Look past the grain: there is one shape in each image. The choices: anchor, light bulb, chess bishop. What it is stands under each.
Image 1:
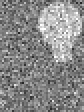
light bulb
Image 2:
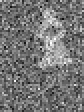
chess bishop
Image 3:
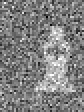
chess bishop
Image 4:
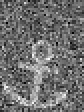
anchor
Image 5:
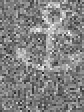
anchor
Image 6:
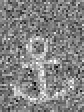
anchor
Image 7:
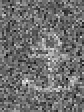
anchor
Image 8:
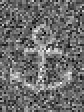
anchor
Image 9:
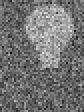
light bulb
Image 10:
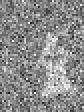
chess bishop
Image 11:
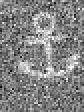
anchor
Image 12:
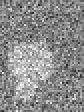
light bulb
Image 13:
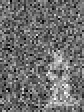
chess bishop
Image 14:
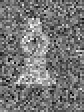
chess bishop
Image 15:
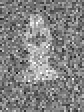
chess bishop
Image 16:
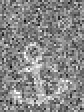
anchor
